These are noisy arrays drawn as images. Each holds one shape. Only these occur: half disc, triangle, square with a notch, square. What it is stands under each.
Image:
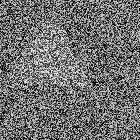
triangle
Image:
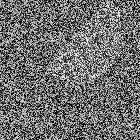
half disc
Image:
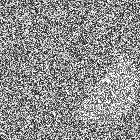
half disc
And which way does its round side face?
down and right
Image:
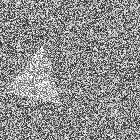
triangle
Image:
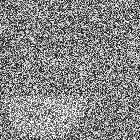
half disc
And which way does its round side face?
down
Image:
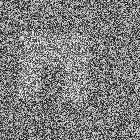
square with a notch
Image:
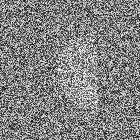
half disc
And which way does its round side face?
left
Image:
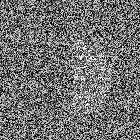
half disc
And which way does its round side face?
right
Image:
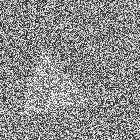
triangle
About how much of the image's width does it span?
half
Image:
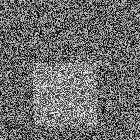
square
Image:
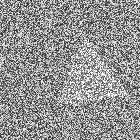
triangle
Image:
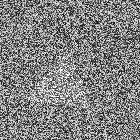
triangle
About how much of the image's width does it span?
half
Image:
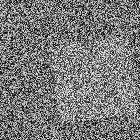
square
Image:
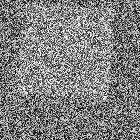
square
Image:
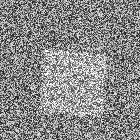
square
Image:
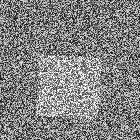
square
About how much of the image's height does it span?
half
